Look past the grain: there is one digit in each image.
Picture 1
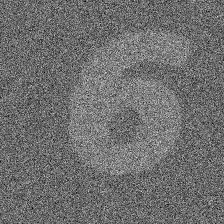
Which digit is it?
6
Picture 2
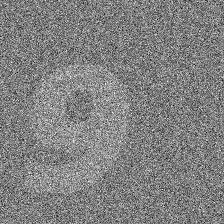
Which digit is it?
9
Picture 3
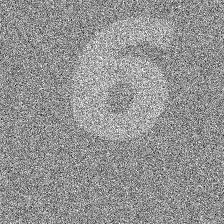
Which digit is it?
6
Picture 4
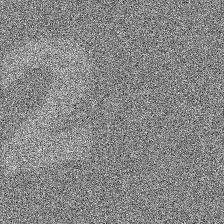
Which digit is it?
2
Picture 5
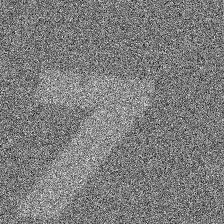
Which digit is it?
7
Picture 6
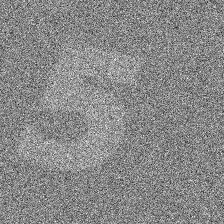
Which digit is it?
5
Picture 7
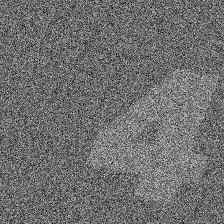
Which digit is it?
4
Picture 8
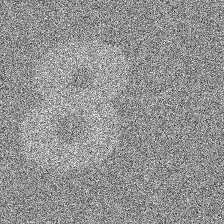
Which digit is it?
8
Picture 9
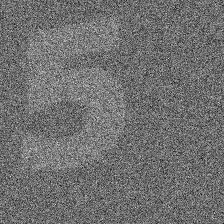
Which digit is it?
5
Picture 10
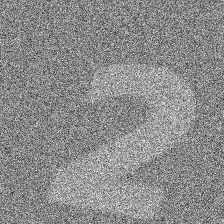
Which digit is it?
2
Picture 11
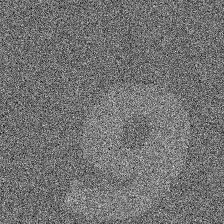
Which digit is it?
9
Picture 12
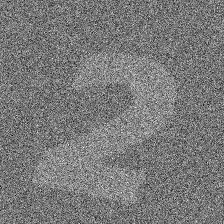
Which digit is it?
2
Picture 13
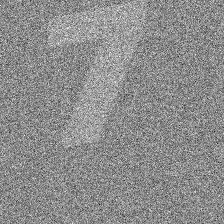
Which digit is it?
7
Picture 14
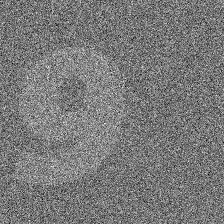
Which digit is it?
9
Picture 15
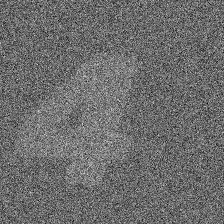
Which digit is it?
4
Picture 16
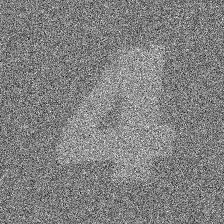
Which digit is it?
4
